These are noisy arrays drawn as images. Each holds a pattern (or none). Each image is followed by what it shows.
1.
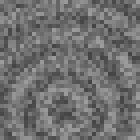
rings round one point
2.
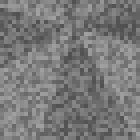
spokes from one point
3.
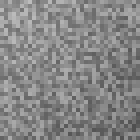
a smooth slope
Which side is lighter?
top left
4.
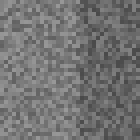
a sharp edge
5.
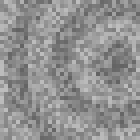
rings round one point
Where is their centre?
middle right
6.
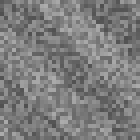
diagonal stripes
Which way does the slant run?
top left to bottom right
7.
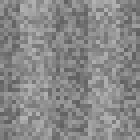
vertical stripes
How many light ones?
2
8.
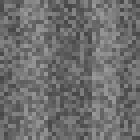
vertical stripes
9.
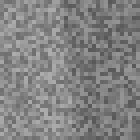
a sharp edge
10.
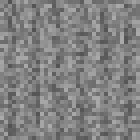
vertical stripes
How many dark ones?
6
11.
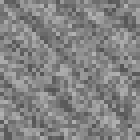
diagonal stripes
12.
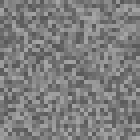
only noise
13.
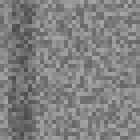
one vertical stripe
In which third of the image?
left
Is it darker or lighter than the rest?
darker
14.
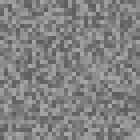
only noise
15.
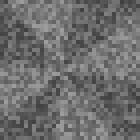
spokes from one point
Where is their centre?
centre
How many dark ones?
4
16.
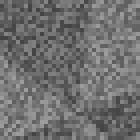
spokes from one point
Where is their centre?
bottom middle
